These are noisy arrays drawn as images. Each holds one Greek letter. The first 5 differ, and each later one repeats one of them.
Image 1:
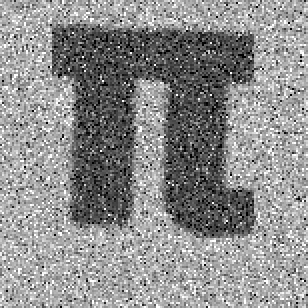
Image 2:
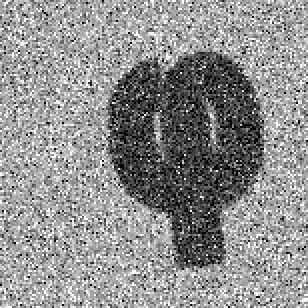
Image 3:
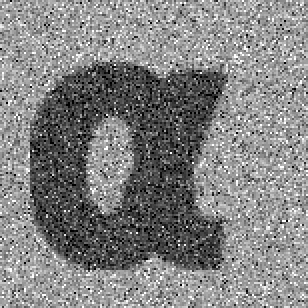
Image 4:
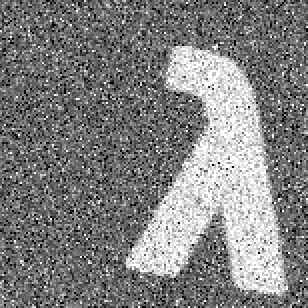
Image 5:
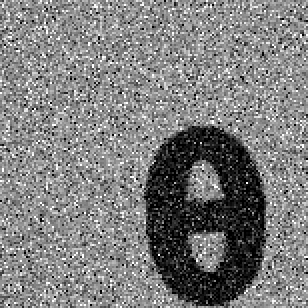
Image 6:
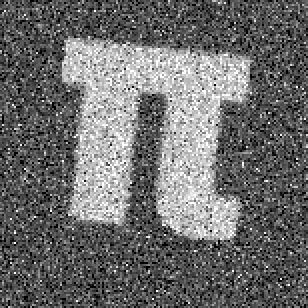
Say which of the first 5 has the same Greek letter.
1
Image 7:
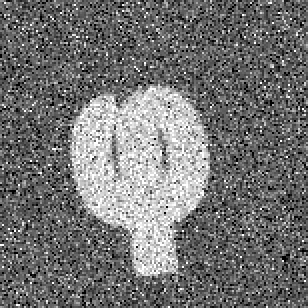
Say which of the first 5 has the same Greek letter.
2
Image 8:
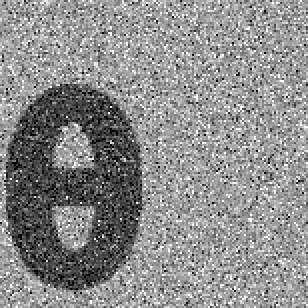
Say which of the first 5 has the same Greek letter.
5
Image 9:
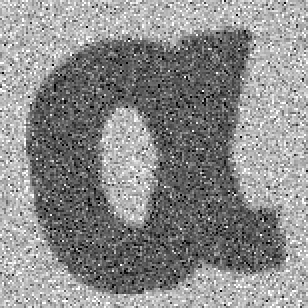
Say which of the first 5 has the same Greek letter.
3
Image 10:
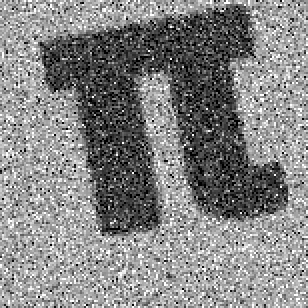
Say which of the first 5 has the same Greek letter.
1
